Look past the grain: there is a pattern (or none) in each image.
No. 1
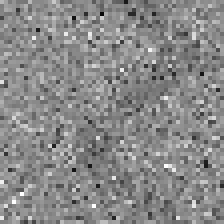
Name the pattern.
a wavy band
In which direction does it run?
top to bottom
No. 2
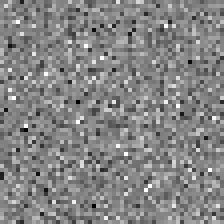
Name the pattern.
only noise
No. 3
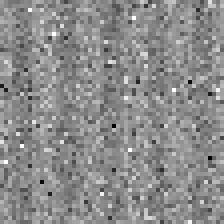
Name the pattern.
vertical stripes
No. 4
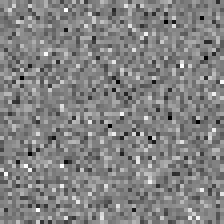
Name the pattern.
only noise
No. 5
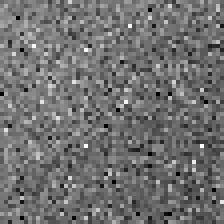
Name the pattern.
a smooth slope
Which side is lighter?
top left
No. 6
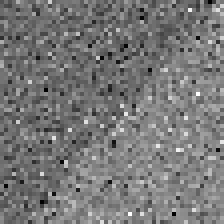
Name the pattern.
a sharp edge
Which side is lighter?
bottom right
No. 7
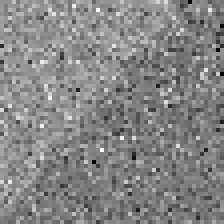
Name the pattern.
a sharp edge
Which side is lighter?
top left
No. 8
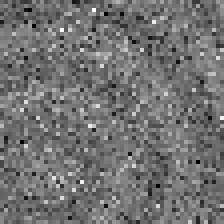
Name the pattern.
rings round one point
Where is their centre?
bottom left
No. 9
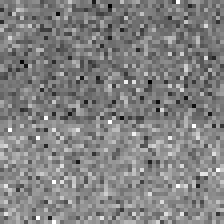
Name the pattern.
a sharp edge
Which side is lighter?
bottom
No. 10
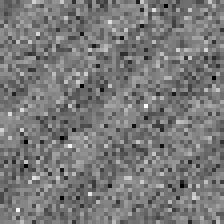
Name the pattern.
diagonal stripes
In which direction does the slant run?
bottom left to top right
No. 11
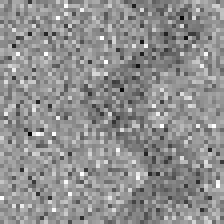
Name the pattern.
a wavy band
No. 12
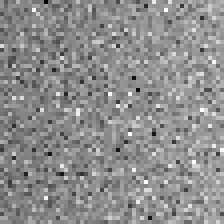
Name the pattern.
a smooth slope
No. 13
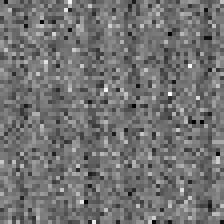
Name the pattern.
vertical stripes
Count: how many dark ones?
6
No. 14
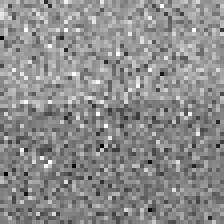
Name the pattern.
a sharp edge
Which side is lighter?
top
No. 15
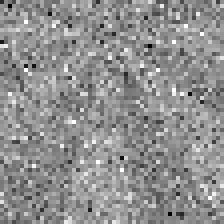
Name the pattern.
spokes from one point
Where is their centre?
top middle
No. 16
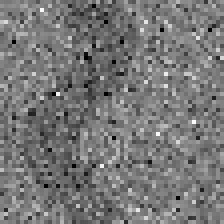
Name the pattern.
a wavy band
